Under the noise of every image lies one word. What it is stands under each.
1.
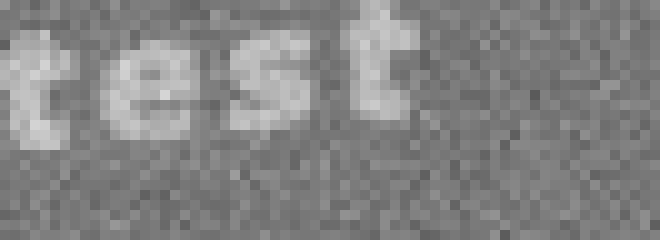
test
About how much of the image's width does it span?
two thirds
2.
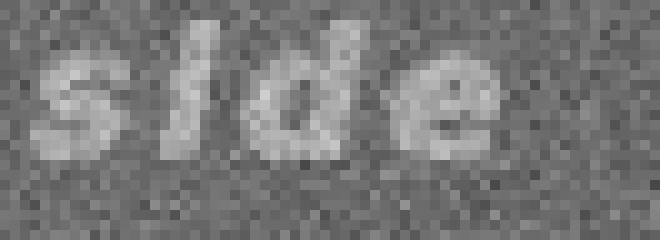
side
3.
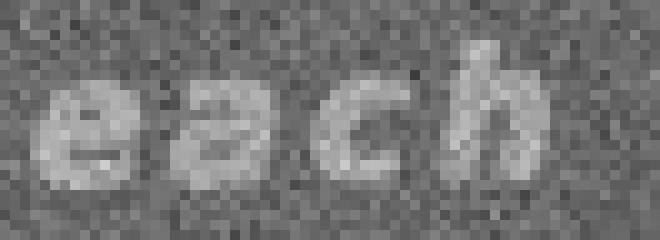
each
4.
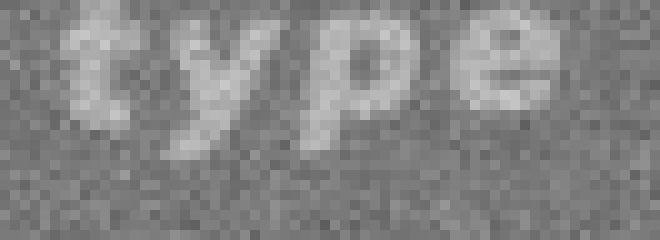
type
